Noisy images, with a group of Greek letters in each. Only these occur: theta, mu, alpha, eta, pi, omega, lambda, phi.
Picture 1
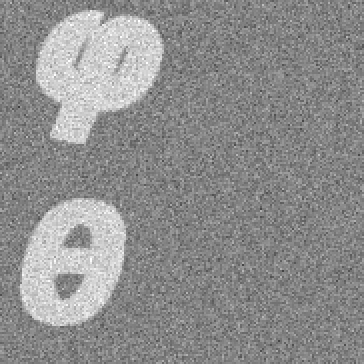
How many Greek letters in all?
2
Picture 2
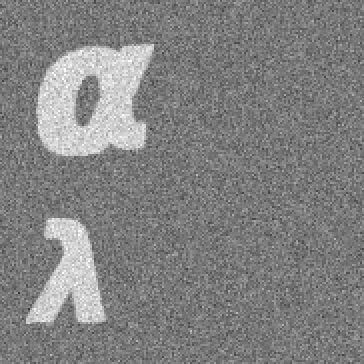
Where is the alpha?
top left
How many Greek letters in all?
2
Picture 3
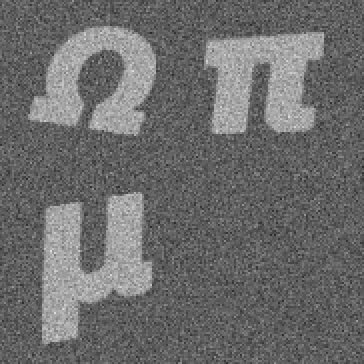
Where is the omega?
top left
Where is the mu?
bottom left
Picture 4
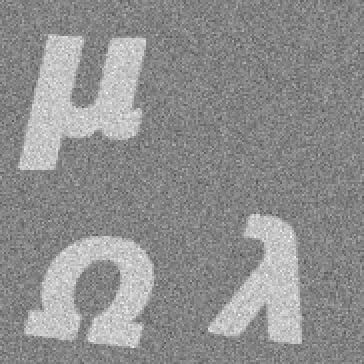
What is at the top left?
mu
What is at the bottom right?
lambda
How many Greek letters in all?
3
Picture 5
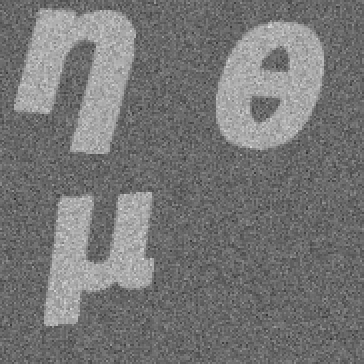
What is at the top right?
theta
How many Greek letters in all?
3
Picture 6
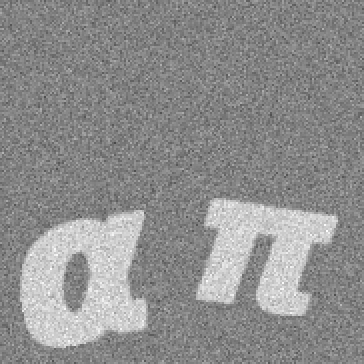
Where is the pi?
bottom right
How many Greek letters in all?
2
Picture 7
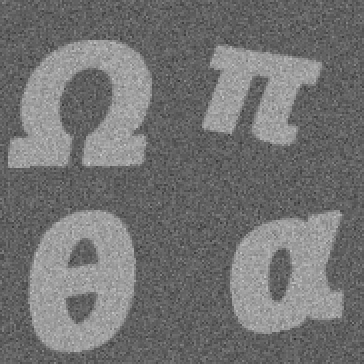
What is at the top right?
pi
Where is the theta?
bottom left
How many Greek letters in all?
4
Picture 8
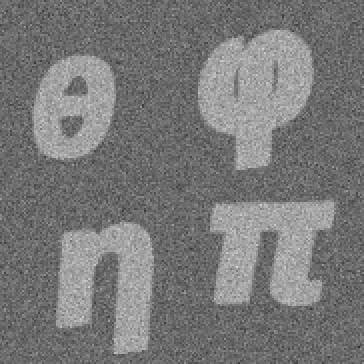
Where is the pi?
bottom right
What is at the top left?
theta
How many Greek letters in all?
4
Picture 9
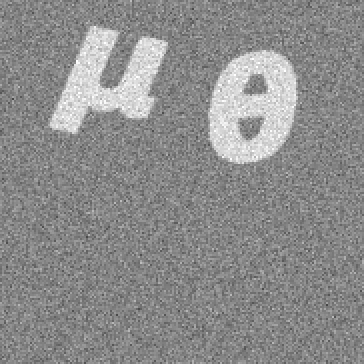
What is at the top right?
theta
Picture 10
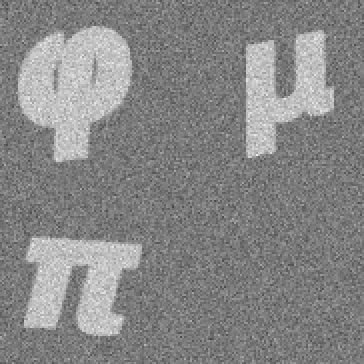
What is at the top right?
mu
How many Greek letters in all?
3
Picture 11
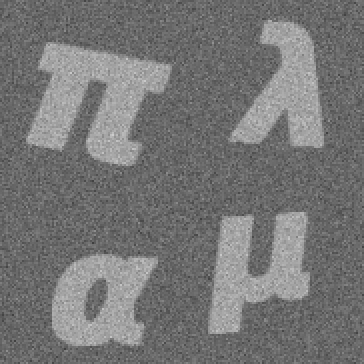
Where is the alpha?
bottom left
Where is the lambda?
top right
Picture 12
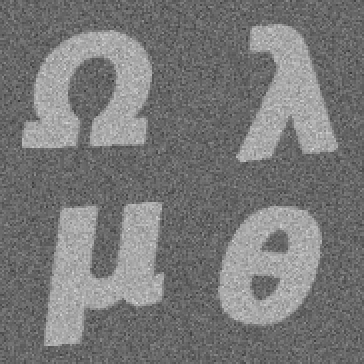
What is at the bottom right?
theta
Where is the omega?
top left
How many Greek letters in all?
4
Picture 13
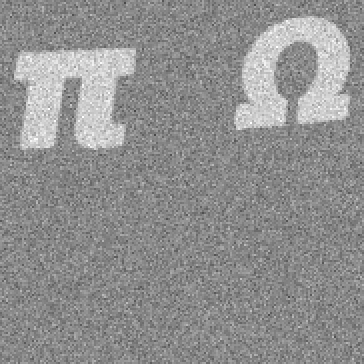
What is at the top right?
omega
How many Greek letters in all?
2
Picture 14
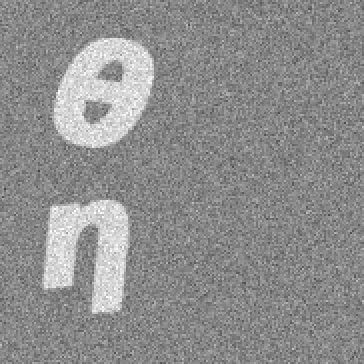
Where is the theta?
top left
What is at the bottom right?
nothing
